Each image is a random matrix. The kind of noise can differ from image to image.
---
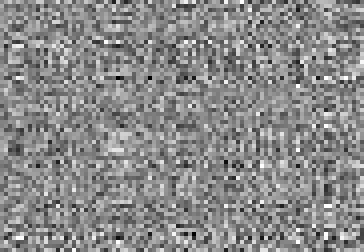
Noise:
low rank plus noise
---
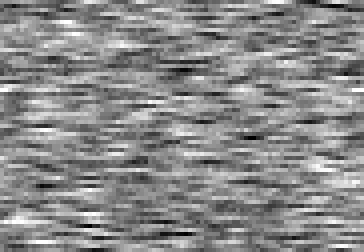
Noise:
streaked along the rows
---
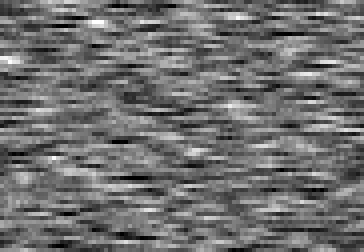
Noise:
streaked along the rows
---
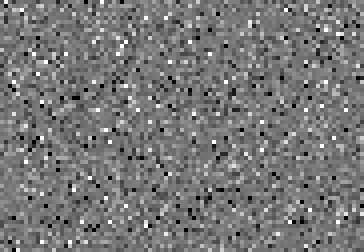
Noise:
heavy tails
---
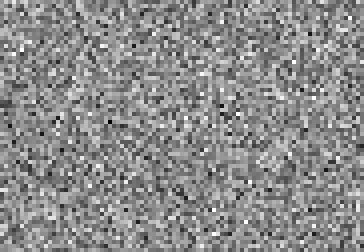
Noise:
independent entries
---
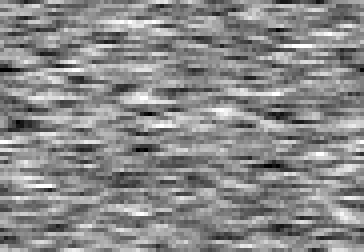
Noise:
streaked along the rows
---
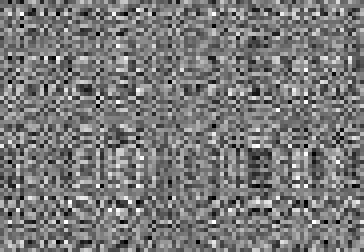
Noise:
low rank plus noise
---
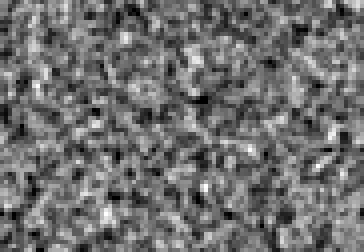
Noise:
blotchy
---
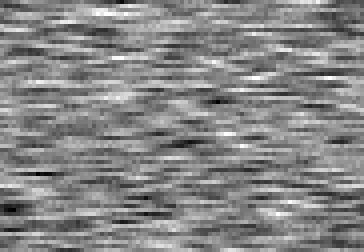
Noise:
streaked along the rows
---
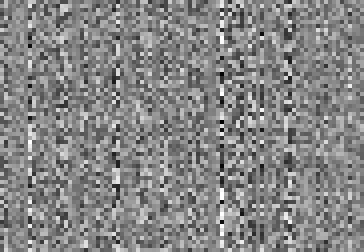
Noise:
columns of uneven size
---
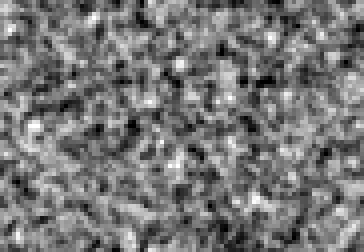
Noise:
blotchy
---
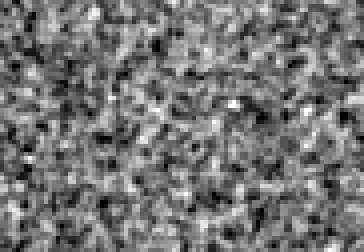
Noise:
blotchy
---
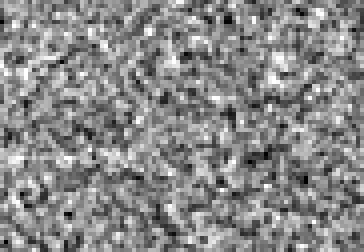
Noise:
blotchy
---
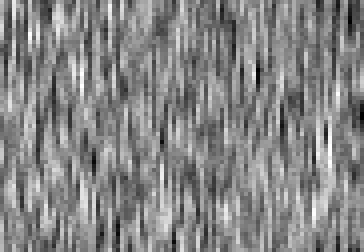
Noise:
streaked along the columns
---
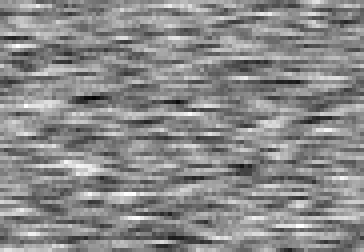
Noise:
streaked along the rows
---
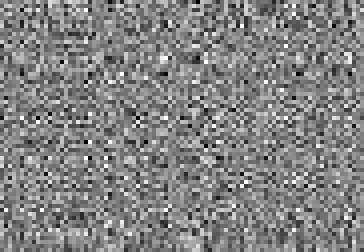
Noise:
low rank plus noise
